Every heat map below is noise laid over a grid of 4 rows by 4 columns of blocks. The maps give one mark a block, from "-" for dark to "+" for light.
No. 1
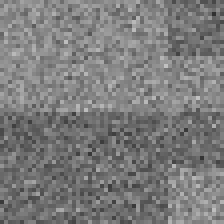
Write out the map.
+ + + -
+ + + +
- - - -
- - - +
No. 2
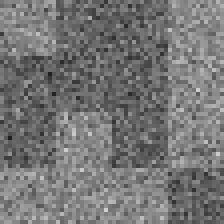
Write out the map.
+ - - +
- - - +
- + - +
+ + + -
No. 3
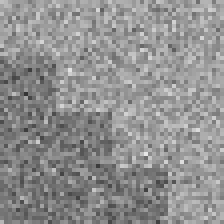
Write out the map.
+ + + +
- + + +
- - + +
- - - +
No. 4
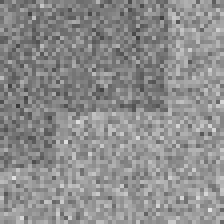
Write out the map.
- - - +
- - - +
- + + +
+ + + +
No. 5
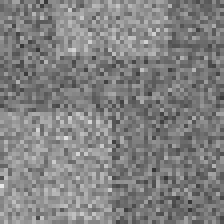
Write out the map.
- + + -
- - - -
+ + - -
+ + - -
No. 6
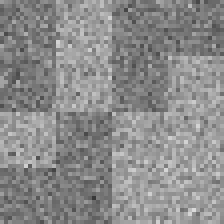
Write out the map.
- + - -
- + - +
+ - + +
- - + +
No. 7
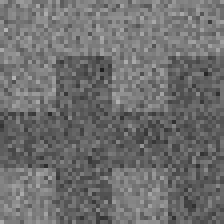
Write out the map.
+ + + +
+ - + -
- - - -
+ - + -
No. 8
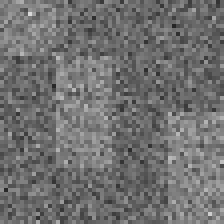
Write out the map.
+ - - -
- + - -
- + - +
- - - +
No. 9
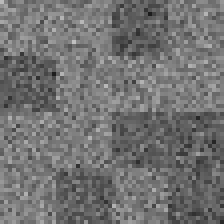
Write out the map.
+ + - +
- + + +
+ + - -
+ - + -
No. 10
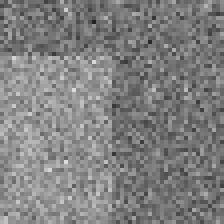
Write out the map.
- - - -
+ + - -
+ + - -
+ + - -
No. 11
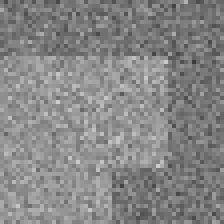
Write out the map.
- - - -
+ + + -
+ + + -
+ + - -
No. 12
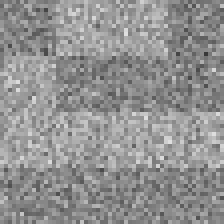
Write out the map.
- + + -
+ - - -
+ + + +
- - - -
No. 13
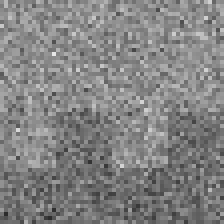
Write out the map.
+ + + +
+ + + +
+ - + -
- - - -
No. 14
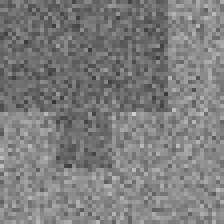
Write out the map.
- - - +
- - - +
+ - + +
+ + + +
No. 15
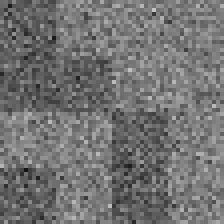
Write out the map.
- + + +
- - + +
+ + - +
- + - +
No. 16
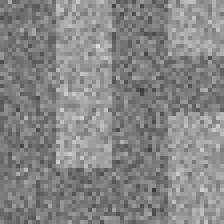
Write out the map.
- + - +
- + - -
- + - +
- - - +
